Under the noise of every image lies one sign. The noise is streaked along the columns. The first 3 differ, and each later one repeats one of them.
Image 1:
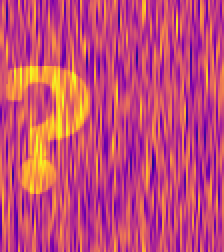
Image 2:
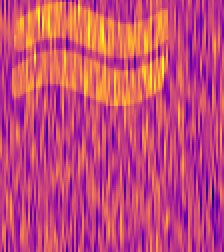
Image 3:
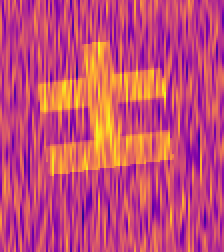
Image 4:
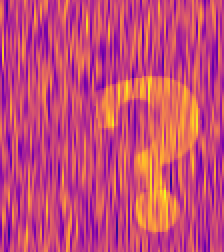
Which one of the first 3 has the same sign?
1
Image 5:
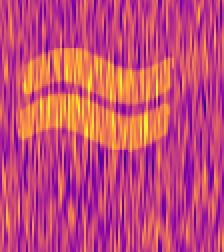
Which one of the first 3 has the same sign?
2
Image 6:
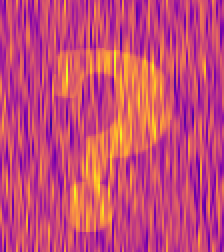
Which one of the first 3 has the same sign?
1
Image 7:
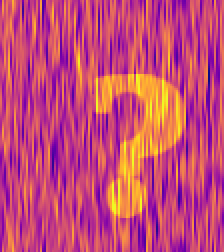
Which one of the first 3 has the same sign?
1
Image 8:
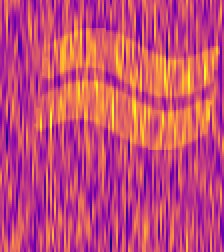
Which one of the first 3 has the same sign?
2
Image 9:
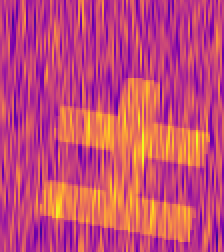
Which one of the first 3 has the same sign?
3
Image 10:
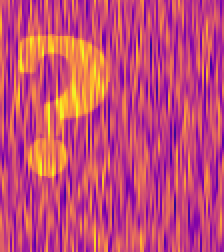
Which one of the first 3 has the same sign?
1
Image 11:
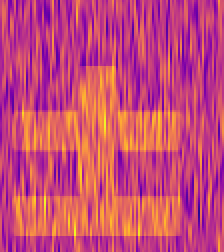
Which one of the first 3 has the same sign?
3
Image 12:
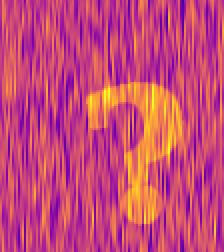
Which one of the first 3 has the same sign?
1
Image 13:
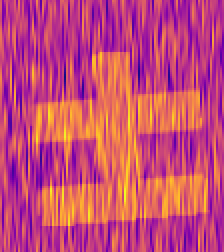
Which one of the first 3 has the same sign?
3
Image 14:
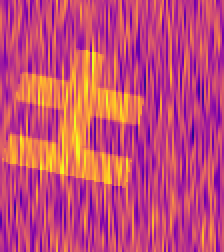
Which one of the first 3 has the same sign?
3
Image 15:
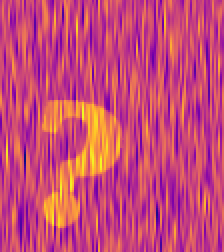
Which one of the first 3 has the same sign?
1
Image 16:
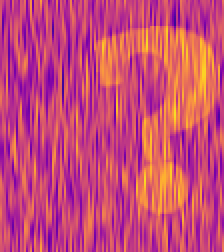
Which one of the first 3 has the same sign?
1
